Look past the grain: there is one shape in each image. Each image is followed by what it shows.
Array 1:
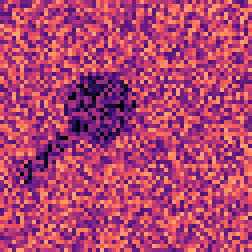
lollipop
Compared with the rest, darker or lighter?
darker
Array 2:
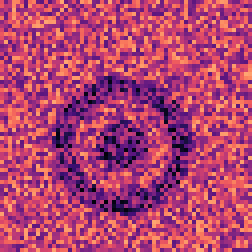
bullseye
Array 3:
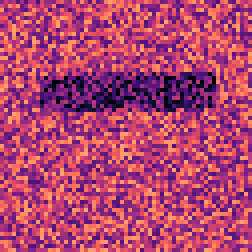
bar
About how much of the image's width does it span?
two thirds
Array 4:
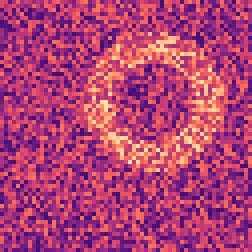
ring
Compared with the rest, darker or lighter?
lighter
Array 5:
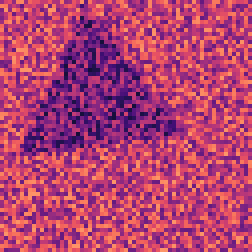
triangle
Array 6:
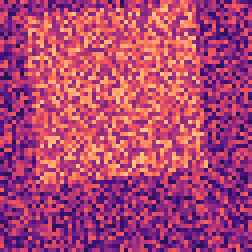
square
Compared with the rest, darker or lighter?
lighter
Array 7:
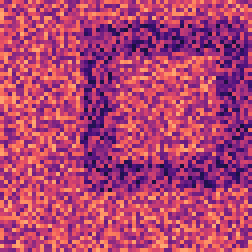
square frame
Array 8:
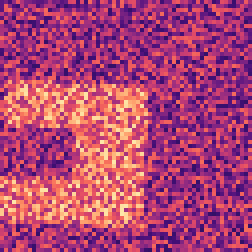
square with a notch
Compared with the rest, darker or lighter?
lighter
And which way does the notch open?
left
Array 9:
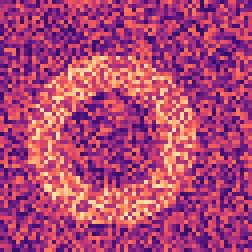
ring
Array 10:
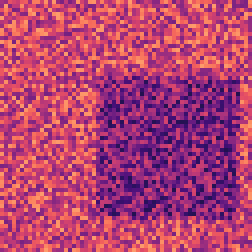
square
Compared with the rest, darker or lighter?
darker
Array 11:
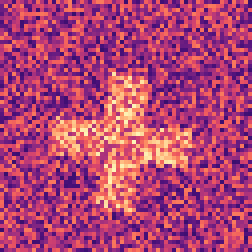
cross
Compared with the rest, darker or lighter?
lighter
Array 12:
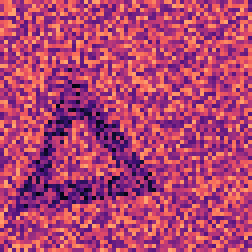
triangle frame
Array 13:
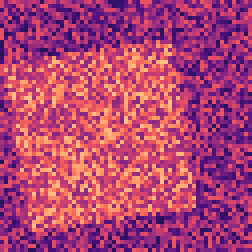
square
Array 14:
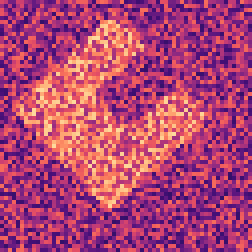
square with a notch
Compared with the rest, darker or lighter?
lighter
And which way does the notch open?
up and right
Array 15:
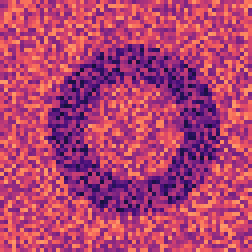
ring
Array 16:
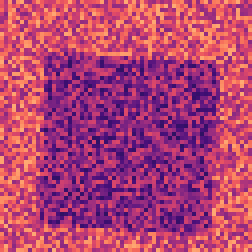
square
